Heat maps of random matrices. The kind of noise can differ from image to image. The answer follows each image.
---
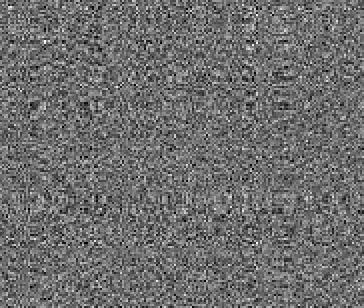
low rank plus noise
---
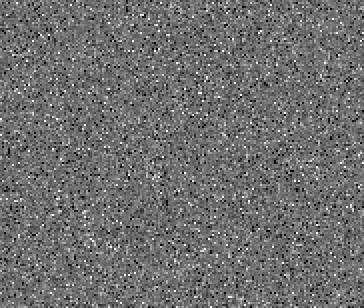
heavy tails
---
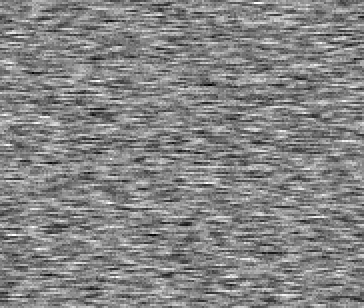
streaked along the rows
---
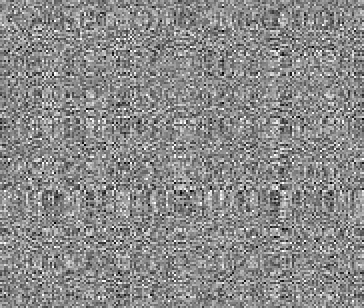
low rank plus noise
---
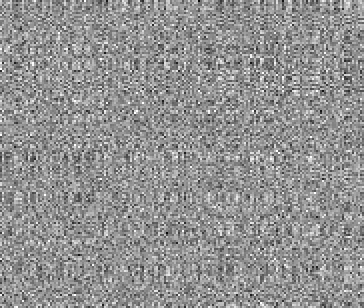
low rank plus noise
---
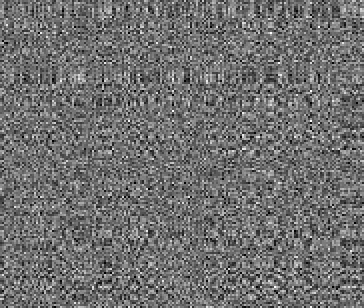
low rank plus noise
